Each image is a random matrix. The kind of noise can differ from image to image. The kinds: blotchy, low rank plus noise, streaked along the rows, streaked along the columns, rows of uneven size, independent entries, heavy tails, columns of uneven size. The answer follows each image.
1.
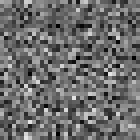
low rank plus noise
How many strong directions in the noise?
five to eight
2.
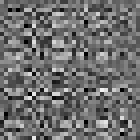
low rank plus noise
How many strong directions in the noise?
two
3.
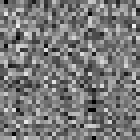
low rank plus noise
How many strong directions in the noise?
three or four
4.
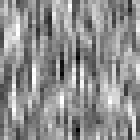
streaked along the columns
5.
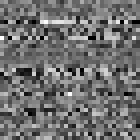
rows of uneven size
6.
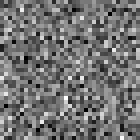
independent entries
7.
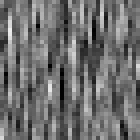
streaked along the columns
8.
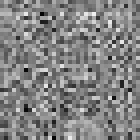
low rank plus noise
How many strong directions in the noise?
three or four
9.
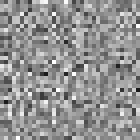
low rank plus noise
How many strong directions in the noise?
three or four
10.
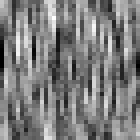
streaked along the columns
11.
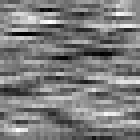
streaked along the rows
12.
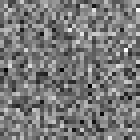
independent entries
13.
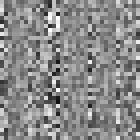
columns of uneven size
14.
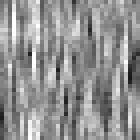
streaked along the columns
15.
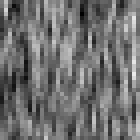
streaked along the columns
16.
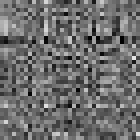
low rank plus noise
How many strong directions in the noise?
two
